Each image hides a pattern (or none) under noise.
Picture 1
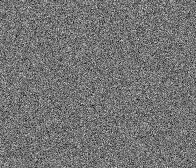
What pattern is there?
only noise
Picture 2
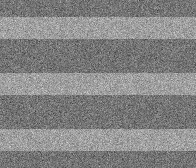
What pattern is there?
horizontal stripes
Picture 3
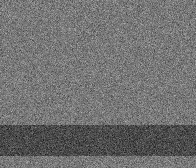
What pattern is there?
one horizontal stripe
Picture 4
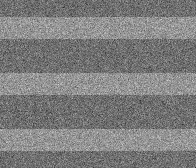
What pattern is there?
horizontal stripes
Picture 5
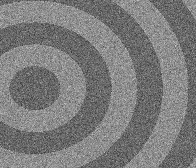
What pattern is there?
rings round one point
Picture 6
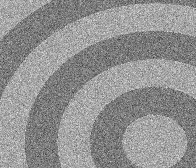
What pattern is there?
rings round one point
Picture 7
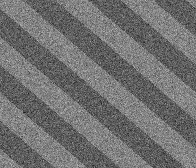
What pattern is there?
diagonal stripes
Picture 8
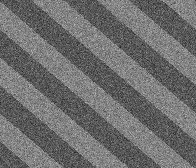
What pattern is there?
diagonal stripes
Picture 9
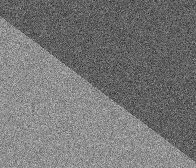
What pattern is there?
a sharp edge
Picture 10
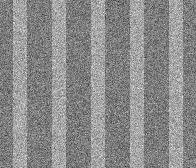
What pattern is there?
vertical stripes
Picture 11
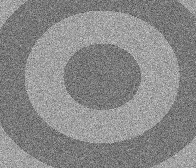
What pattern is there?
rings round one point
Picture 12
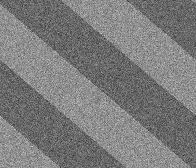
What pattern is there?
diagonal stripes
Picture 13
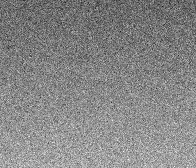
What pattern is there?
a smooth slope
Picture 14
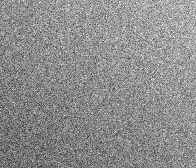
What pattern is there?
a smooth slope
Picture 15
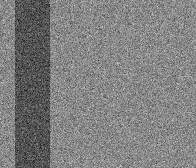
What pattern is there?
one vertical stripe
